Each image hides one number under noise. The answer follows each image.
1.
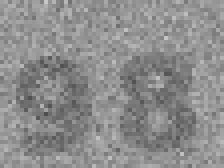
98
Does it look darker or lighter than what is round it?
darker
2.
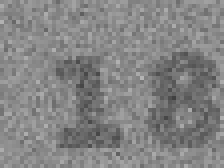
18
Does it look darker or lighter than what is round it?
darker
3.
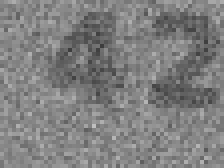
42
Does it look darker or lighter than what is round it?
darker
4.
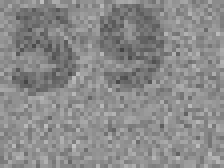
59
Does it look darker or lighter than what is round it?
darker
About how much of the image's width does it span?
two thirds
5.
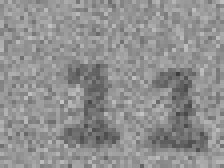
11
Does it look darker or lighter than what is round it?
darker
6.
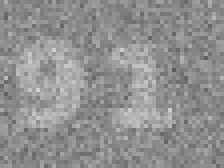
91
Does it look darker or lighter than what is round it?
lighter
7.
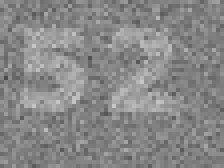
52
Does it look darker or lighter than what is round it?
lighter
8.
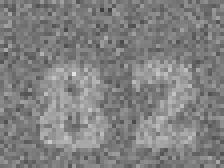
82
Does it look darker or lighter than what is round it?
lighter
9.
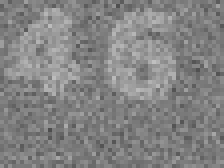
46
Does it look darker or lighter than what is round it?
lighter
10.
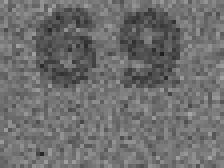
69
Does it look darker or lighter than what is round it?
darker
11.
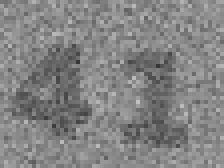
41
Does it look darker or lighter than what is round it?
darker
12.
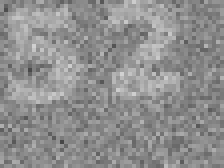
52
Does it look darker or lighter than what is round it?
lighter
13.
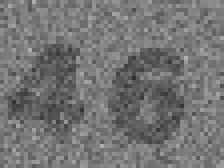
46
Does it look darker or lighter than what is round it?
darker
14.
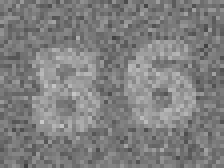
86
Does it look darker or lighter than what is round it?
lighter
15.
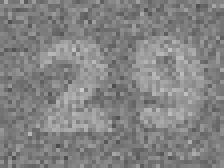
29
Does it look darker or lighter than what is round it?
lighter
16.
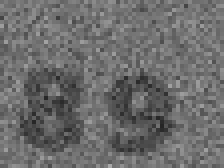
89
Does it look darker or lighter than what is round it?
darker
